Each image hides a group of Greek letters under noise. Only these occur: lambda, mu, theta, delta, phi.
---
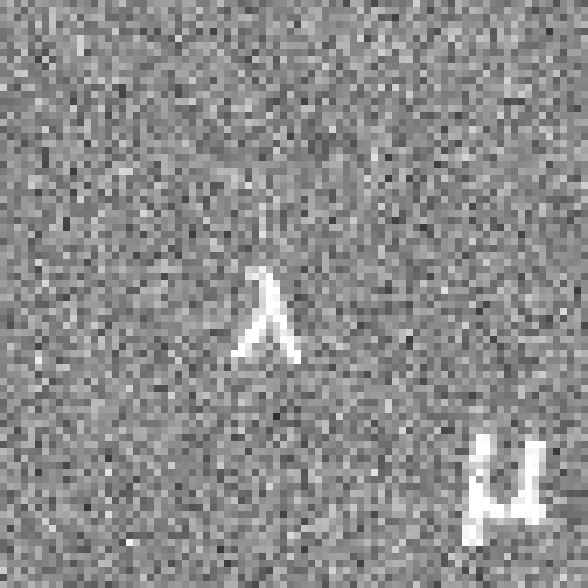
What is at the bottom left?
nothing
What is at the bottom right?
mu
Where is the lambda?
centre
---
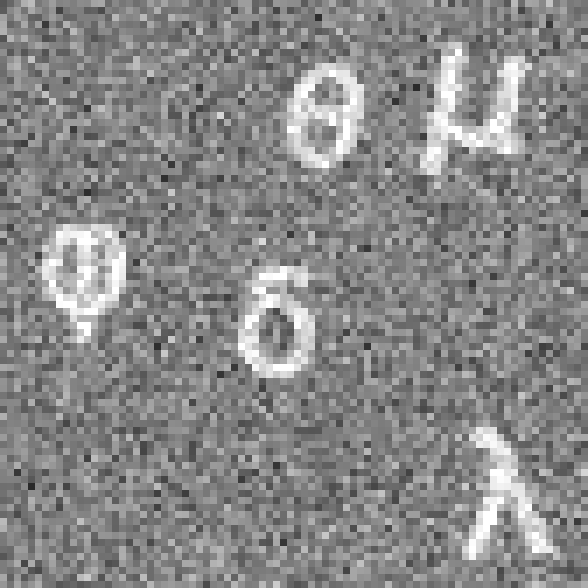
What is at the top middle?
theta
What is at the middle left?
phi
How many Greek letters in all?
5
